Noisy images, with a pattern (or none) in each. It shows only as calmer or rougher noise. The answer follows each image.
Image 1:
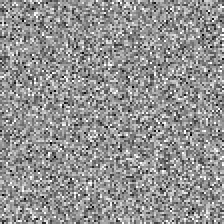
only noise
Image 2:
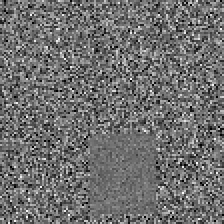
one block
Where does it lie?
bottom middle
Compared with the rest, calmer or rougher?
calmer
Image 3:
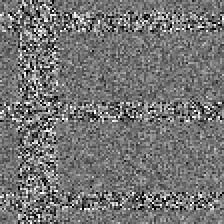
bands of rows crossing bands of columns
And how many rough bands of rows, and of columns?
3 and 1
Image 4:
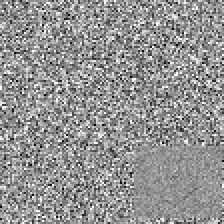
one block
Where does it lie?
bottom right
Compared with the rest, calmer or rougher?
calmer
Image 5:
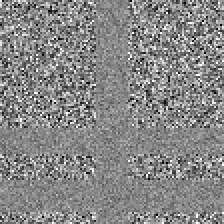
bands of rows crossing bands of columns
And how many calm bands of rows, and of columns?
2 and 1
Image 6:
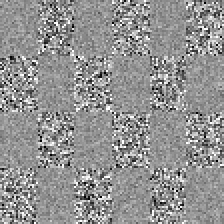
a checkerboard
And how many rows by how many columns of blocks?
4 by 6
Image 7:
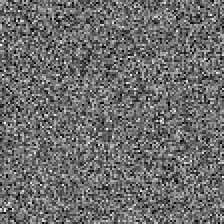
only noise
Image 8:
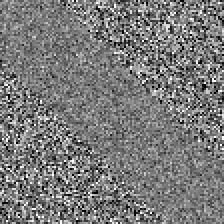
a diagonal band
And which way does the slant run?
top left to bottom right
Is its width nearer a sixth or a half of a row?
a half
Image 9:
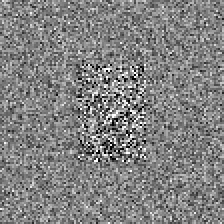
one block
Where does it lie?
centre
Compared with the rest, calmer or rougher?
rougher
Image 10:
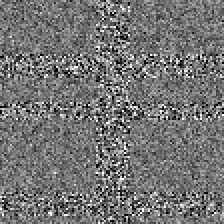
bands of rows crossing bands of columns
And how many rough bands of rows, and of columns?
3 and 1
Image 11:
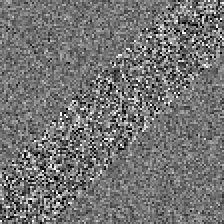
a diagonal band
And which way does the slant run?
bottom left to top right
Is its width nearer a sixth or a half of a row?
a half
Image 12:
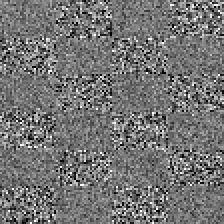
a checkerboard
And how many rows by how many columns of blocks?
6 by 4
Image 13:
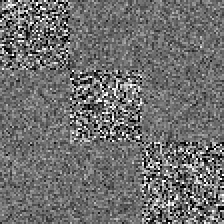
blocks along the diagonal
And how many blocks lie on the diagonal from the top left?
3
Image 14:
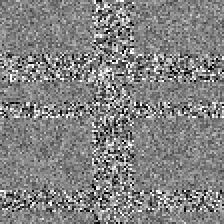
bands of rows crossing bands of columns
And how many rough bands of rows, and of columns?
3 and 1
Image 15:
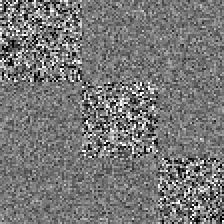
blocks along the diagonal
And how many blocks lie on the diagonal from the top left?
3
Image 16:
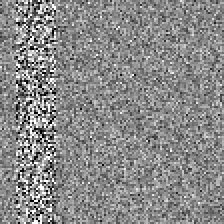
one band of columns
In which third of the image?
left
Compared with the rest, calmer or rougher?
rougher
